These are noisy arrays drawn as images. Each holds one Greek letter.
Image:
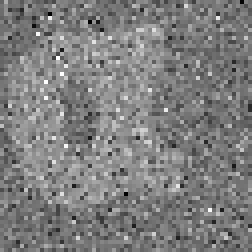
alpha
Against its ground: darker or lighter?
lighter
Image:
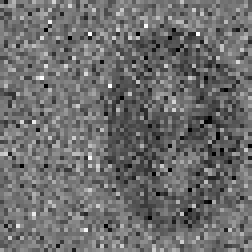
theta
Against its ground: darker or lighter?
darker
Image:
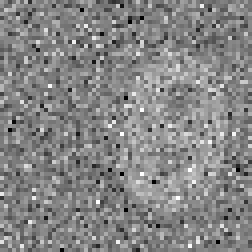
theta
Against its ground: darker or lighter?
lighter
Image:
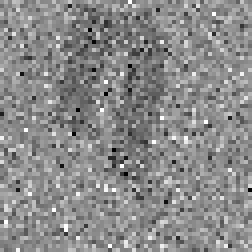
eta
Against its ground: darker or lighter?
darker
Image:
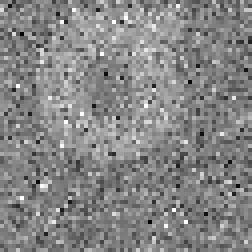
sigma
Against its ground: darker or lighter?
lighter
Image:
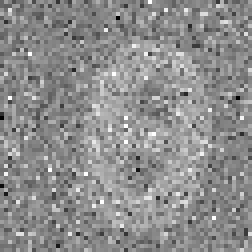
theta
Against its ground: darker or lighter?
lighter
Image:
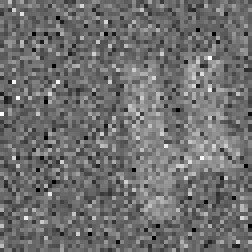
mu
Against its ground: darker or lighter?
lighter
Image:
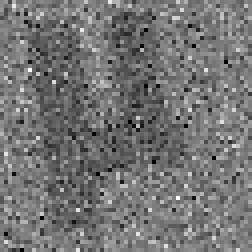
mu
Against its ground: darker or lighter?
darker
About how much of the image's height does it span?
nearly all
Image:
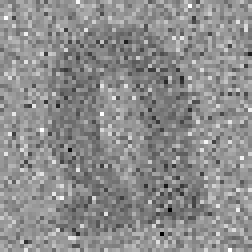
omega
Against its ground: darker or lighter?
darker
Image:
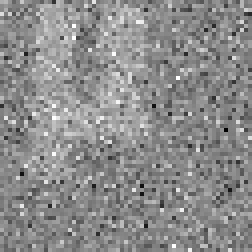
mu
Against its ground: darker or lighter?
lighter
